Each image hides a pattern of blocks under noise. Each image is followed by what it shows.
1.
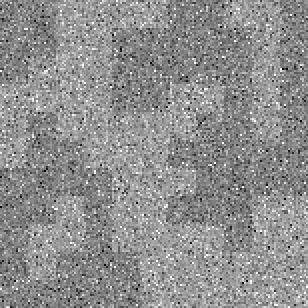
no symmetry
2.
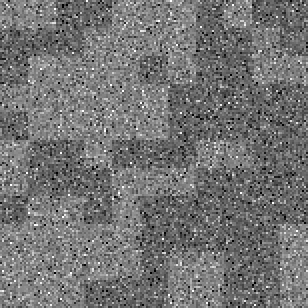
no symmetry
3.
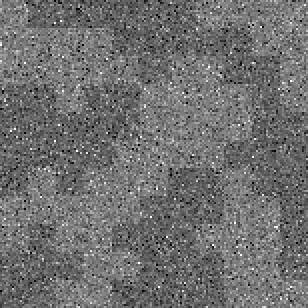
mirrored about the diagonal from the bottom left
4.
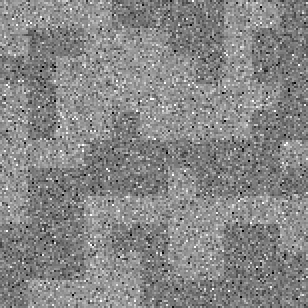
no symmetry
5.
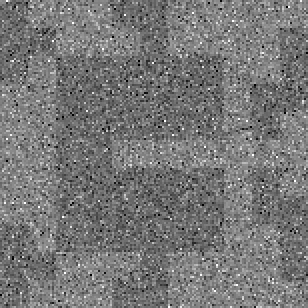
top and bottom mirror each other
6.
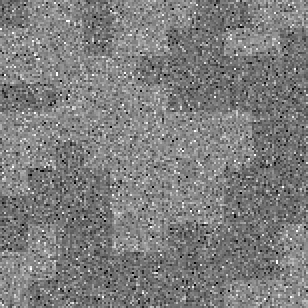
mirrored about the diagonal from the top left
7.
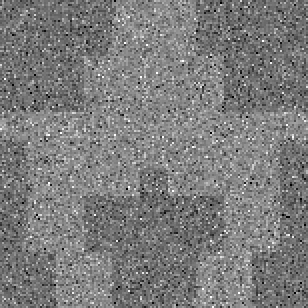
left and right mirror each other
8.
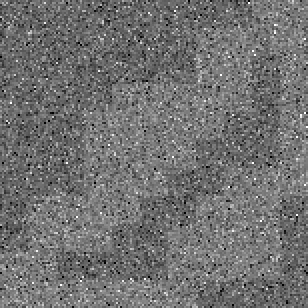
mirrored about the diagonal from the top left
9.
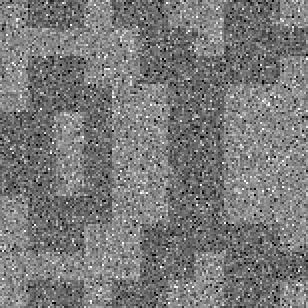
top and bottom mirror each other
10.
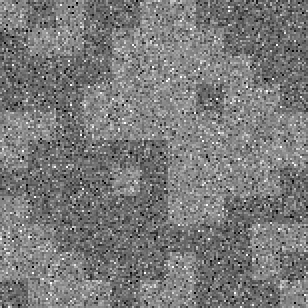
mirrored about the diagonal from the bottom left
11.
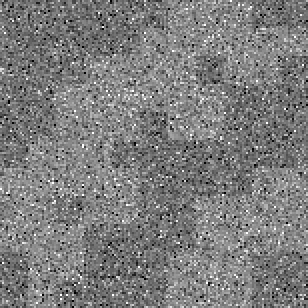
mirrored about the diagonal from the top left
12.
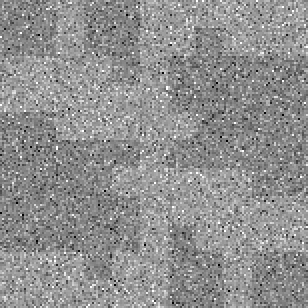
the same after a half turn
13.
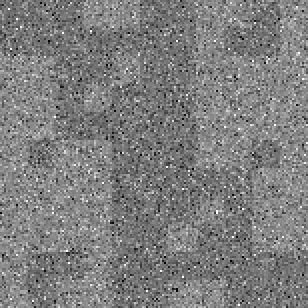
the same after a half turn
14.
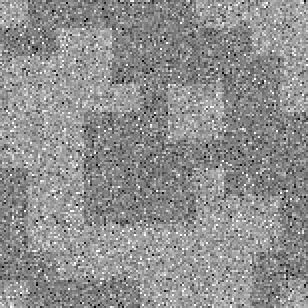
mirrored about the diagonal from the bottom left
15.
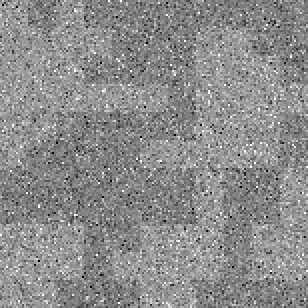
no symmetry
